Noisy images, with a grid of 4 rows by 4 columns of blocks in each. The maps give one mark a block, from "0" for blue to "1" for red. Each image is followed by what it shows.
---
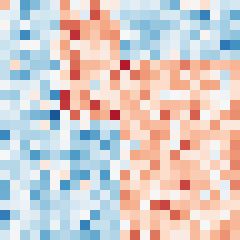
0 1 0 0
0 1 1 1
0 0 1 1
0 0 1 1
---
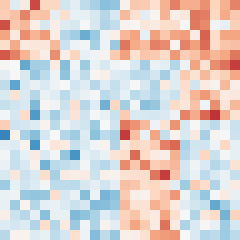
1 0 1 1
0 0 0 1
0 0 1 0
0 0 1 0
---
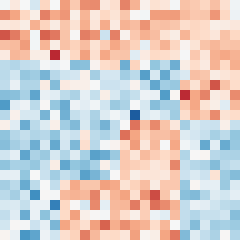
1 1 1 1
0 0 0 1
0 0 1 0
0 1 1 0
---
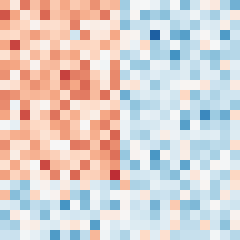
1 1 0 0
1 1 0 0
1 1 0 0
0 0 0 0
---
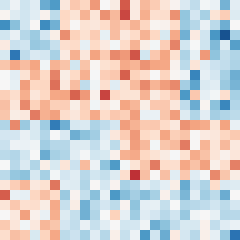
0 1 1 0
1 1 1 0
0 0 1 1
1 0 0 0
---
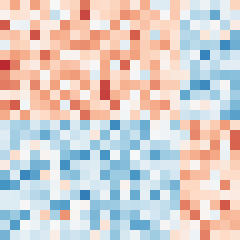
1 1 1 0
1 1 1 0
0 0 0 1
0 0 0 1
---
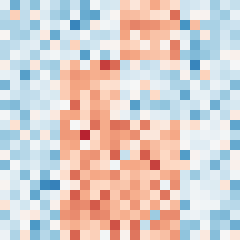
0 0 1 0
0 1 0 0
0 1 1 0
0 1 1 0
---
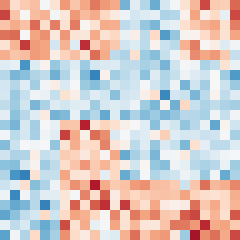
1 1 0 1
0 0 0 0
0 1 0 0
0 1 1 1
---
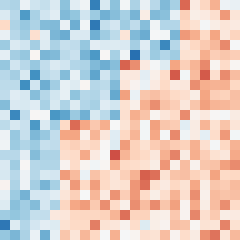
0 0 0 1
0 0 1 1
0 1 1 1
0 1 1 1
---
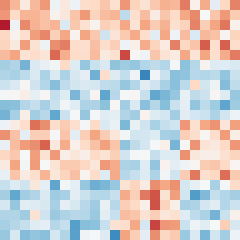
1 1 1 1
0 0 0 0
1 1 0 1
0 0 1 0
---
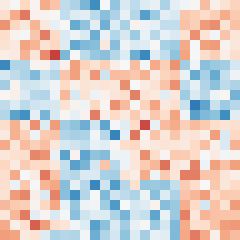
1 0 0 1
0 1 1 0
1 0 1 1
1 0 0 1
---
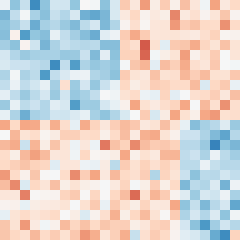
0 0 1 1
0 0 1 1
1 1 1 0
1 1 1 0
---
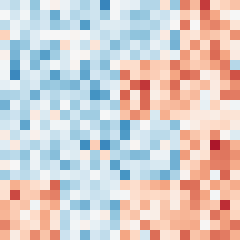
0 0 0 1
0 0 1 1
0 0 0 1
1 0 1 1
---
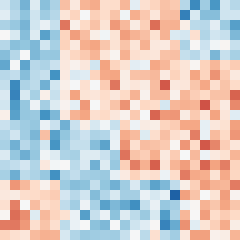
0 1 1 0
0 1 1 1
0 0 1 1
1 0 0 1
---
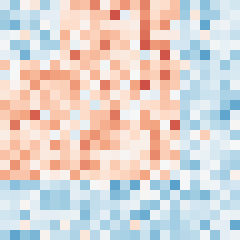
0 1 1 0
1 1 1 0
1 1 1 0
0 0 0 0
